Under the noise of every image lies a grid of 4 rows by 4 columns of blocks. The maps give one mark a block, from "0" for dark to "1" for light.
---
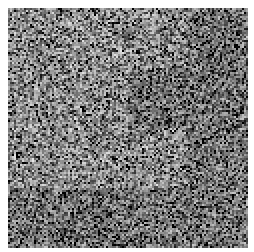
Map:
1110
1100
1110
0000
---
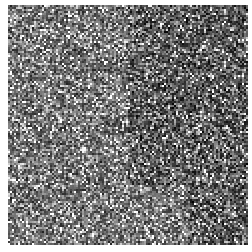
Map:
1100
1100
1100
1110
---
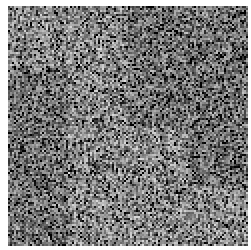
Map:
1100
0100
0110
0111
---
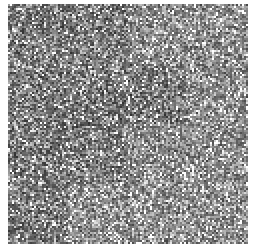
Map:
0011
0001
0011
0111
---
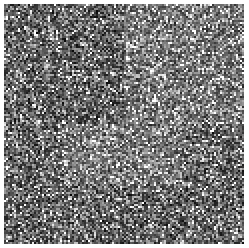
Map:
0011
0011
0110
0000
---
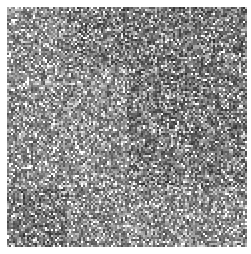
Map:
1000
1100
1100
0111
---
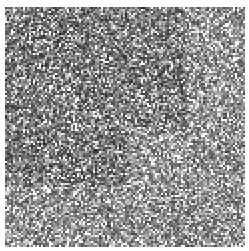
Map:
0001
0001
0011
1111
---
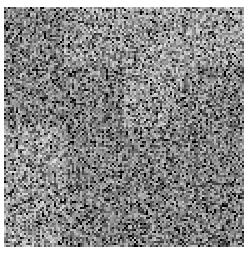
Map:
0111
0010
1000
1000
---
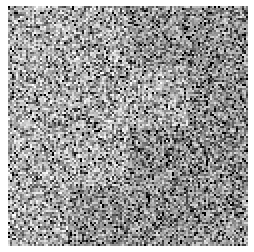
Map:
1100
1110
1100
1000
